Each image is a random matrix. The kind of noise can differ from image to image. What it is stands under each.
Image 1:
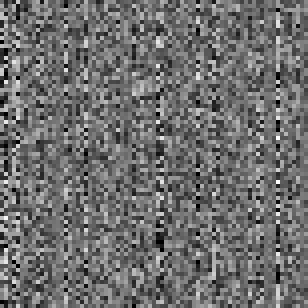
columns of uneven size
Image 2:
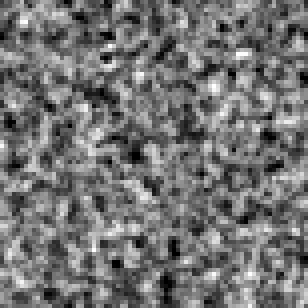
blotchy
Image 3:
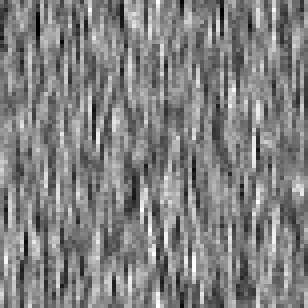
streaked along the columns
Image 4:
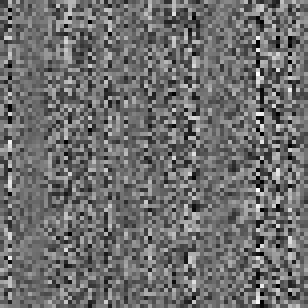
columns of uneven size
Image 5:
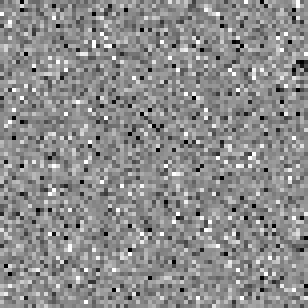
heavy tails
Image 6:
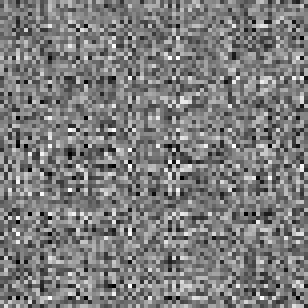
low rank plus noise
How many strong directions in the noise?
three or four
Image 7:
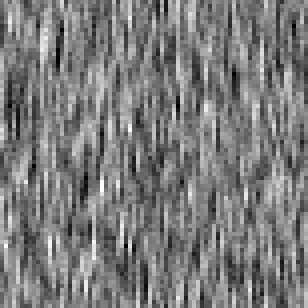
streaked along the columns
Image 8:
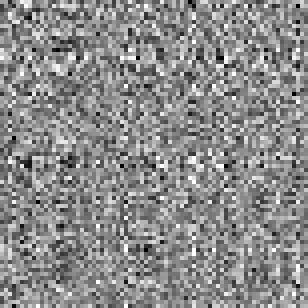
low rank plus noise
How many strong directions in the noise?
three or four
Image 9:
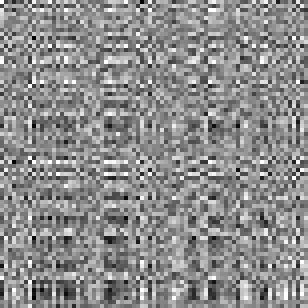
low rank plus noise
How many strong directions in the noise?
one
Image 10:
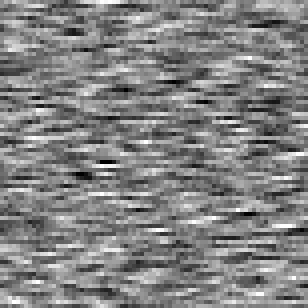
streaked along the rows
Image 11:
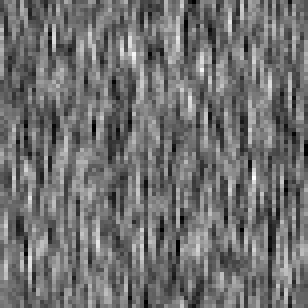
streaked along the columns
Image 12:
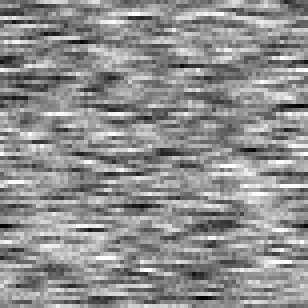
streaked along the rows
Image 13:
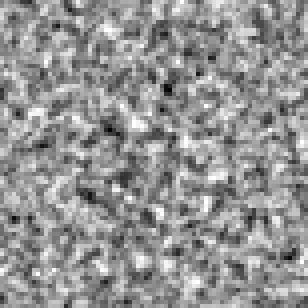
blotchy
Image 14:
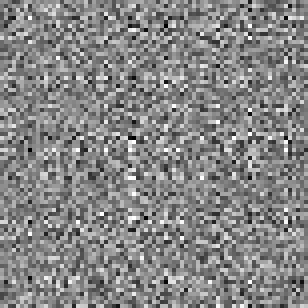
low rank plus noise
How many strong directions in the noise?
five to eight
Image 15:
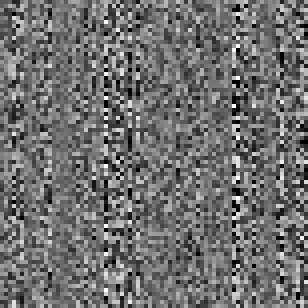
columns of uneven size
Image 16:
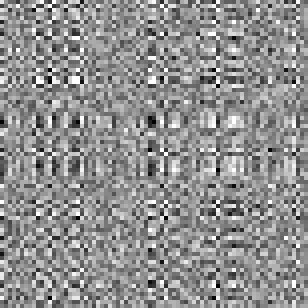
low rank plus noise
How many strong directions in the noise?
one
